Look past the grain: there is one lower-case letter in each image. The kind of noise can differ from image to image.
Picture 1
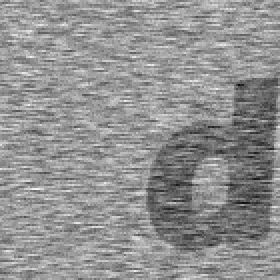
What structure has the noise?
streaked along the rows
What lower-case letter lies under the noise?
d
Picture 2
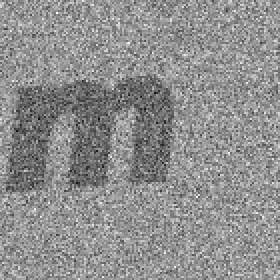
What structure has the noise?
independent entries
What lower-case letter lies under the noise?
m
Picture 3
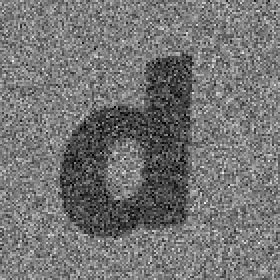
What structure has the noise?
independent entries
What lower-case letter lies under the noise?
d
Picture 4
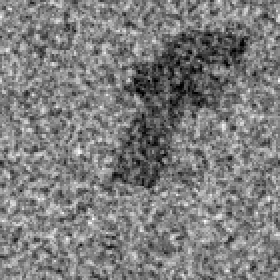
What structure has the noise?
blotchy
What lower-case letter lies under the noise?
f
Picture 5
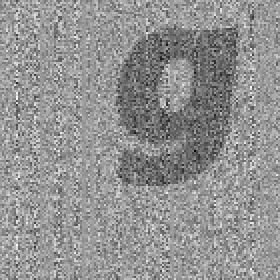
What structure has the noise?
columns of uneven size
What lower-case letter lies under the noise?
g
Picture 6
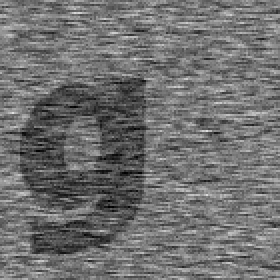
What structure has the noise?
streaked along the rows
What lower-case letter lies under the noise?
g
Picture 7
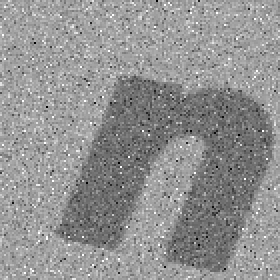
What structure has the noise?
heavy tails
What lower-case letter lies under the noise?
n
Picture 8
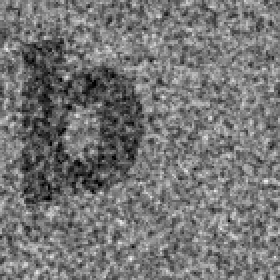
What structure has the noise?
blotchy
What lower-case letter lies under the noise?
b
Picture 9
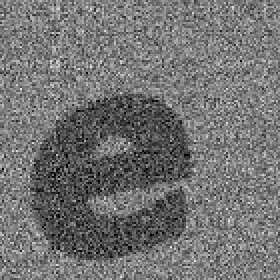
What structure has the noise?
low rank plus noise
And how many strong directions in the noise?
five to eight
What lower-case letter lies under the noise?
e
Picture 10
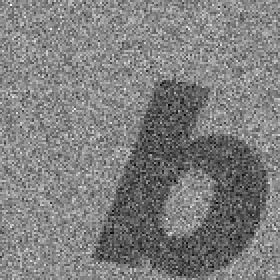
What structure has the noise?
independent entries
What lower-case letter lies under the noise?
b
